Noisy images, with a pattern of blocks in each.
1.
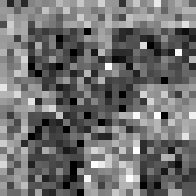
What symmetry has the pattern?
mirrored about the diagonal from the top left
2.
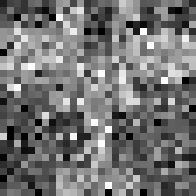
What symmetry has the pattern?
left and right mirror each other
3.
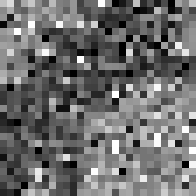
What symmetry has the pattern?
mirrored about the diagonal from the top left
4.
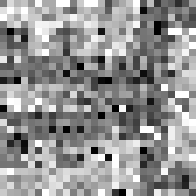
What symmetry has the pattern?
top and bottom mirror each other
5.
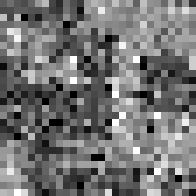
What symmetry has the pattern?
no symmetry
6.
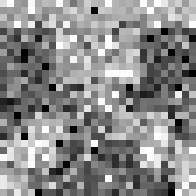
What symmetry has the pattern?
left and right mirror each other
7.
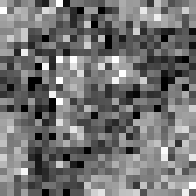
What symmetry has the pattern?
mirrored about the diagonal from the top left
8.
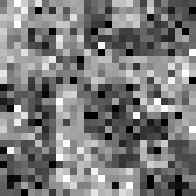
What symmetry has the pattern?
mirrored about the diagonal from the top left
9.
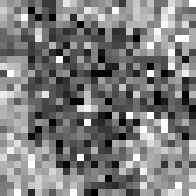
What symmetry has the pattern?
mirrored about the diagonal from the top left
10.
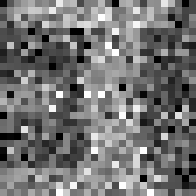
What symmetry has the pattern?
top and bottom mirror each other
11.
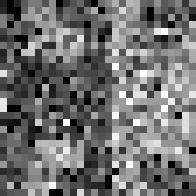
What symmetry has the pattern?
top and bottom mirror each other
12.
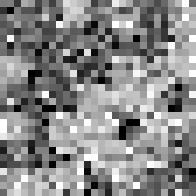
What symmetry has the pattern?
mirrored about the diagonal from the top left
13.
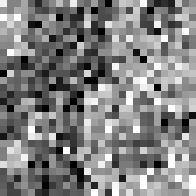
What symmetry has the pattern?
no symmetry
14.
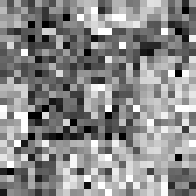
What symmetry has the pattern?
mirrored about the diagonal from the top left
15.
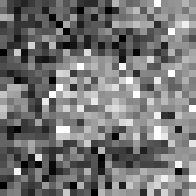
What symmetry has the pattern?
top and bottom mirror each other
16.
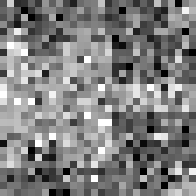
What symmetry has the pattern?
top and bottom mirror each other
